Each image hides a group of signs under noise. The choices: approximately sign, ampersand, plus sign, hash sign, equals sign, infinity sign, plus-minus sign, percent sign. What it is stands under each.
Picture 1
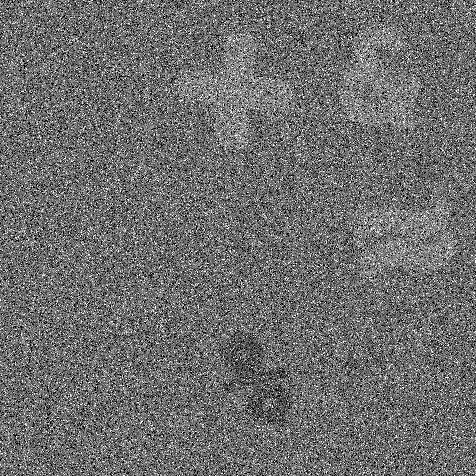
top middle: light plus sign; top right: light ampersand; middle right: light approximately sign; bottom middle: dark percent sign
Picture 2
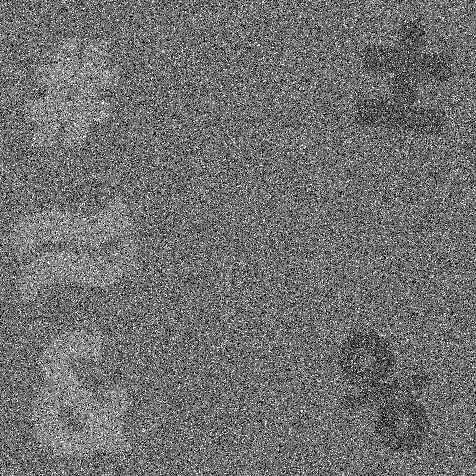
top left: light hash sign; top right: dark plus-minus sign; middle left: light approximately sign; bottom left: light ampersand; bottom right: dark percent sign
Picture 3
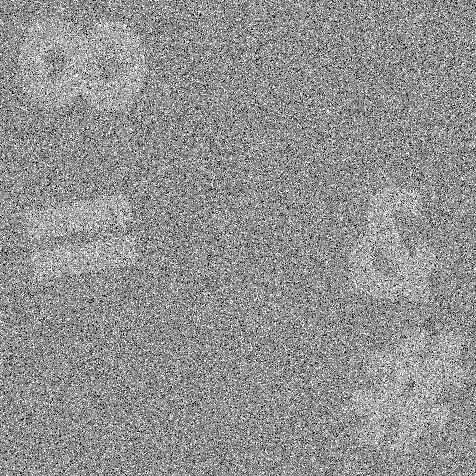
top left: light infinity sign; middle left: light equals sign; middle right: light ampersand; bottom right: light hash sign
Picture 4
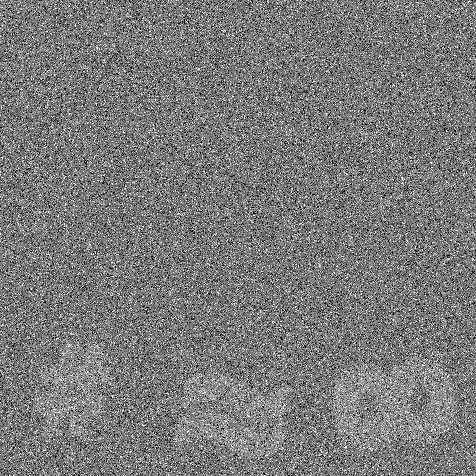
bottom left: light hash sign; bottom middle: light approximately sign; bottom right: light infinity sign
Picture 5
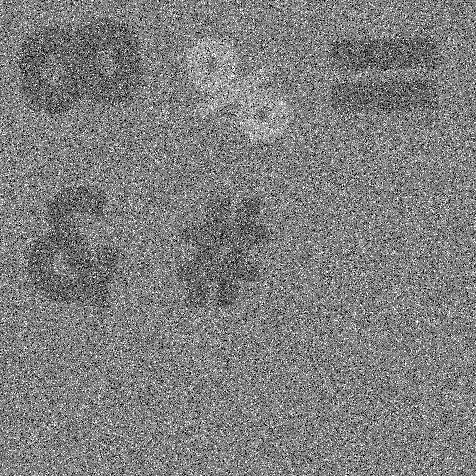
top left: dark infinity sign; top middle: light percent sign; top right: dark equals sign; middle left: dark ampersand; centre: dark hash sign
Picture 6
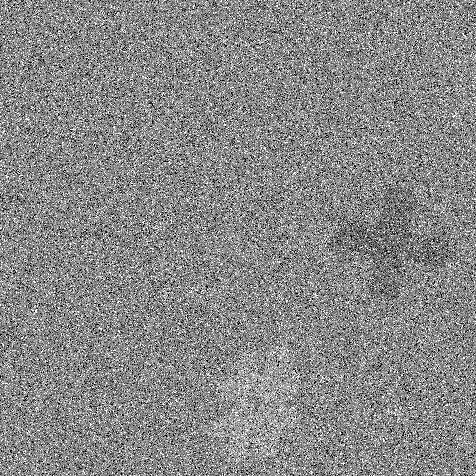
middle right: dark plus sign; bottom middle: light hash sign
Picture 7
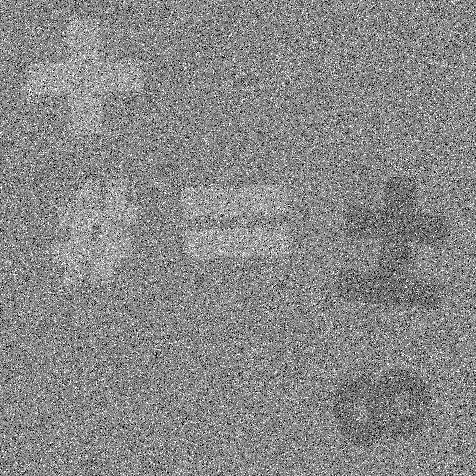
top left: light plus sign; middle left: light hash sign; centre: light equals sign; middle right: dark plus-minus sign; bottom right: dark infinity sign
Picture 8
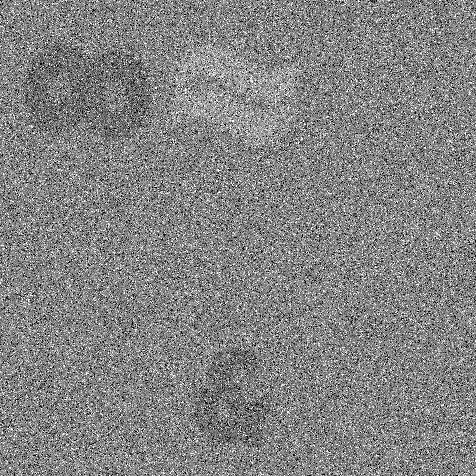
top left: dark infinity sign; top middle: light approximately sign; bottom middle: dark ampersand
